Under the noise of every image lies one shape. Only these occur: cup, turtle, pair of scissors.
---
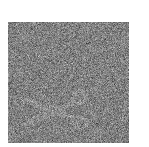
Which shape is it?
pair of scissors
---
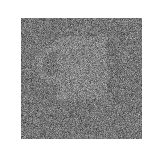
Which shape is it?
cup
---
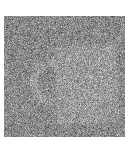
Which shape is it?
cup
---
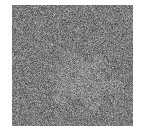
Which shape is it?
turtle
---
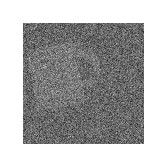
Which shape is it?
cup
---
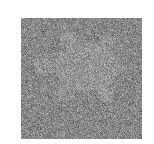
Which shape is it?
turtle
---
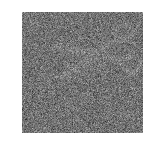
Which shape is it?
pair of scissors
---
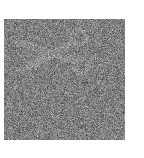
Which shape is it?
pair of scissors
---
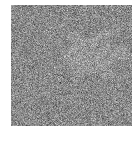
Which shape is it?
turtle
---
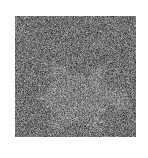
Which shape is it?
turtle
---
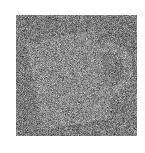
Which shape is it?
cup
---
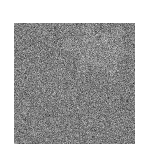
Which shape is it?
turtle
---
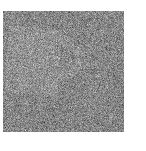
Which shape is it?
cup
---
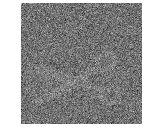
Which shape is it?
pair of scissors
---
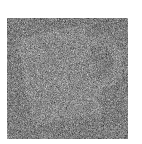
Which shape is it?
cup
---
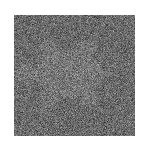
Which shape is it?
turtle
